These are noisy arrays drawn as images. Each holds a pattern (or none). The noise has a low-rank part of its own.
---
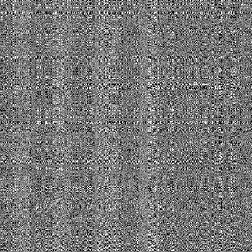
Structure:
bands of columns
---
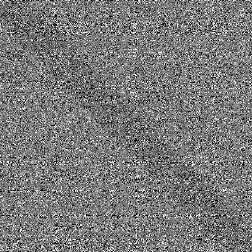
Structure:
a diagonal band
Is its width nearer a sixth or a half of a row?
a sixth
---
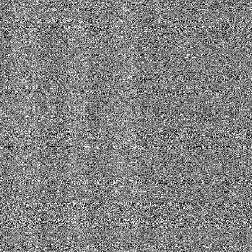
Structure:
bands of columns
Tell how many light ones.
3
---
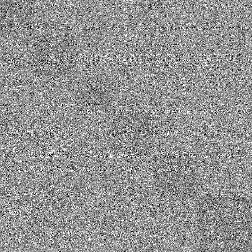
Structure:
blocks along the diagonal
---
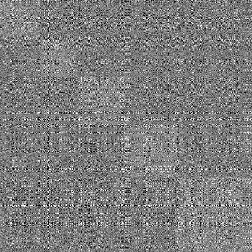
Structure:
blocks along the diagonal
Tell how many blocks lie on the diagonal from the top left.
5
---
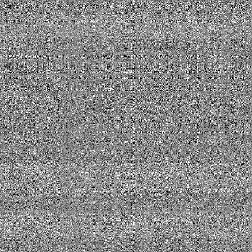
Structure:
bands of rows
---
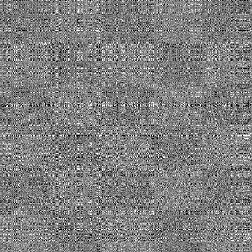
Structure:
a checkerboard
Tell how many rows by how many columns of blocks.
6 by 5
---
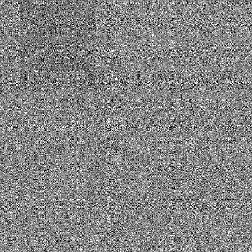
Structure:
one block
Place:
top left
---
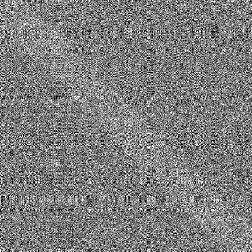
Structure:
a diagonal band
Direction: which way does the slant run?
top left to bottom right
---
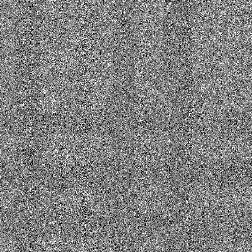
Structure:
bands of rows crossing bands of columns
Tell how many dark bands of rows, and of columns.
3 and 3
